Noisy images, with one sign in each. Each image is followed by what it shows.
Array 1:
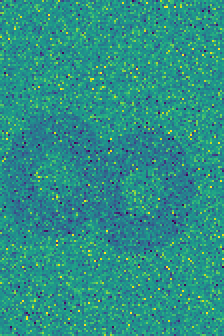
dark infinity sign
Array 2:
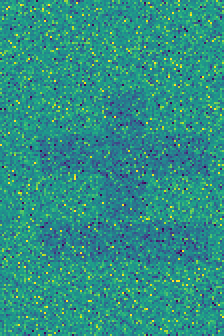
dark plus-minus sign
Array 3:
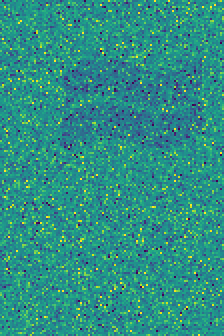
dark approximately sign
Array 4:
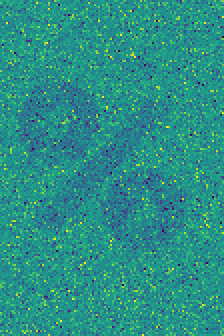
dark percent sign
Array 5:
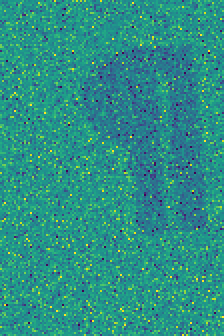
dark pilcrow
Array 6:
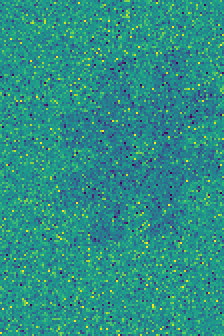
dark hash sign
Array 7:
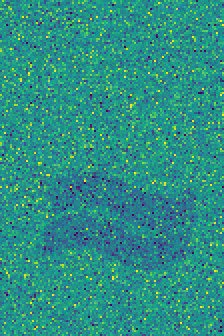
dark approximately sign
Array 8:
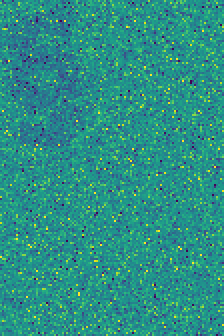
dark section sign, top left
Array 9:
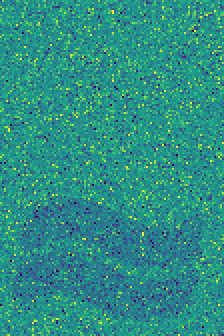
dark approximately sign
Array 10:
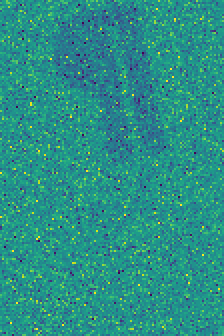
dark pilcrow
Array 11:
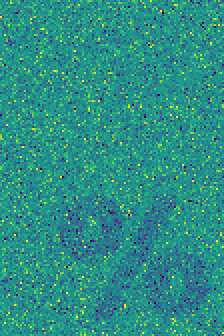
dark percent sign
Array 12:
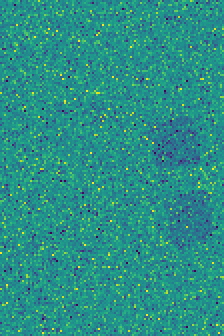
dark colon, middle right
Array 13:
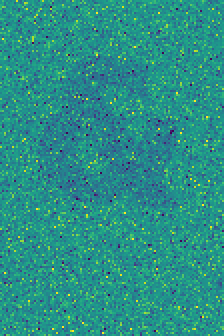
dark ampersand
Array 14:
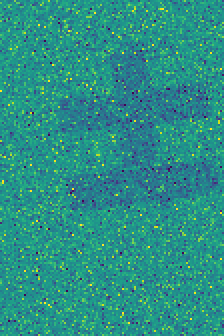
dark plus-minus sign
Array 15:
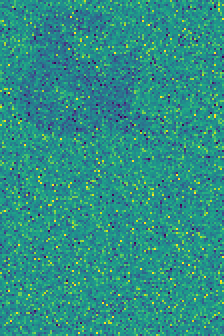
dark ampersand
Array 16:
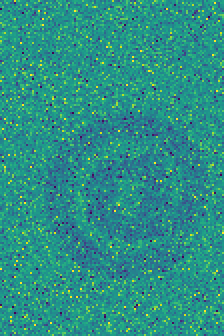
dark at sign
